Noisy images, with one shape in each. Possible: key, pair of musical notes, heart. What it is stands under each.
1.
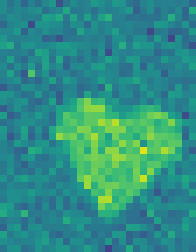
light heart
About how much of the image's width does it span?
two thirds
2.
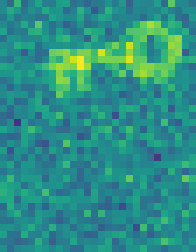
light key
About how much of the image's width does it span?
two thirds
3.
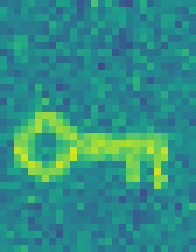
light key
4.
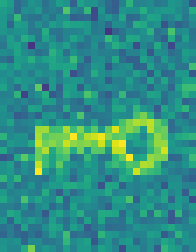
light key
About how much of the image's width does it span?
two thirds
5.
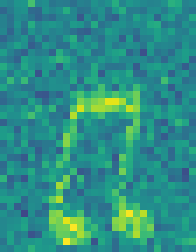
light pair of musical notes
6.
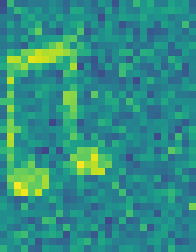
light pair of musical notes
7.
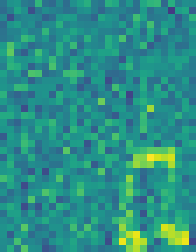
light pair of musical notes, bottom right
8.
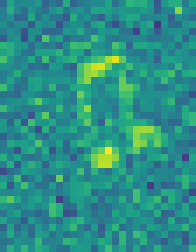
light pair of musical notes
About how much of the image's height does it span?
half
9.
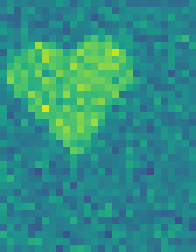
light heart
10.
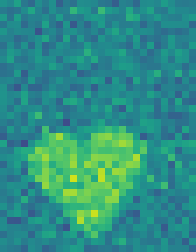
light heart
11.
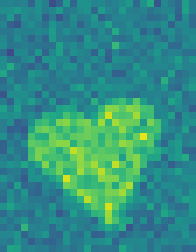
light heart
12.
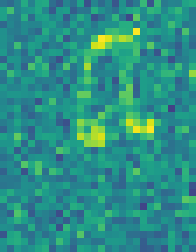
light pair of musical notes
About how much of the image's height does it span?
half
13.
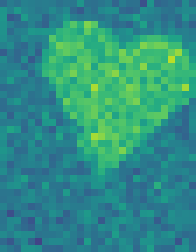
light heart
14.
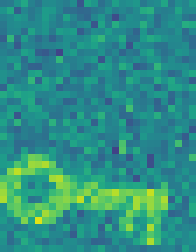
light key
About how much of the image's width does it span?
nearly all
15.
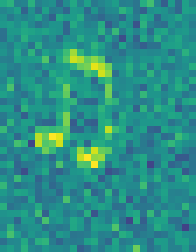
light pair of musical notes
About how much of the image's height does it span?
half
